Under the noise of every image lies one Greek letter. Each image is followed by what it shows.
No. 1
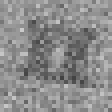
pi
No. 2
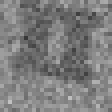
pi
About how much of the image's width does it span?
nearly all
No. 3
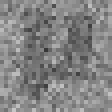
mu
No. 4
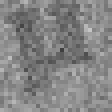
mu
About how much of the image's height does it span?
nearly all
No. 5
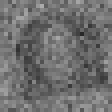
omega
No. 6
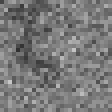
xi
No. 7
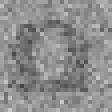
omega
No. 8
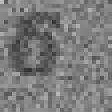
delta
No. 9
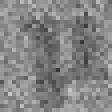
mu
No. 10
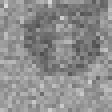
sigma
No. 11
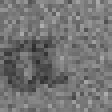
alpha
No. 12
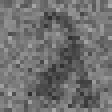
lambda
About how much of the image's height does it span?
nearly all
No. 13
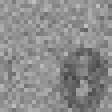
theta
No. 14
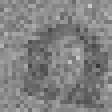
omega
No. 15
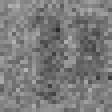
mu
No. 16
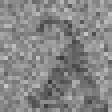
lambda
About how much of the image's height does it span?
nearly all
